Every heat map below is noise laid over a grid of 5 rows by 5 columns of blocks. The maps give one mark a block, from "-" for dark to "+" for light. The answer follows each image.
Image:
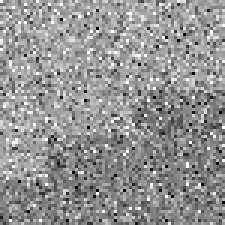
+ + + + +
+ + + + +
+ + + - -
+ - - - -
- - - - -
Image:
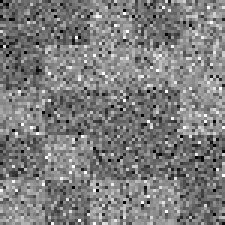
- - + - +
- + + + +
+ - - - +
- + - - -
+ - + + -
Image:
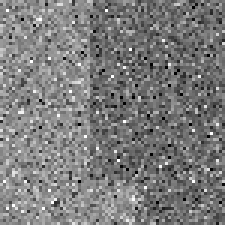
+ + - - -
+ + - - -
+ + - - -
+ + - - -
+ + + - -
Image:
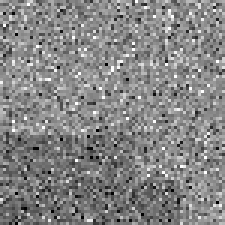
+ + + + +
+ + + + +
+ + + + +
- - - + +
- - - - +
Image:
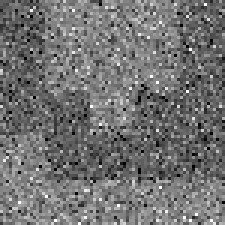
- + + + -
- + + + -
- - + - -
+ - - - -
+ + + + +
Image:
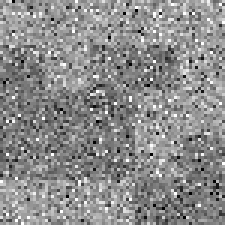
+ + + + +
- + - - +
- - - + +
- - - + -
+ + + - -
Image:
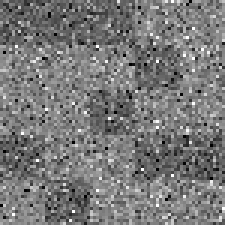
- - - + +
+ + + - +
+ + - + +
- + + - -
+ - + + +
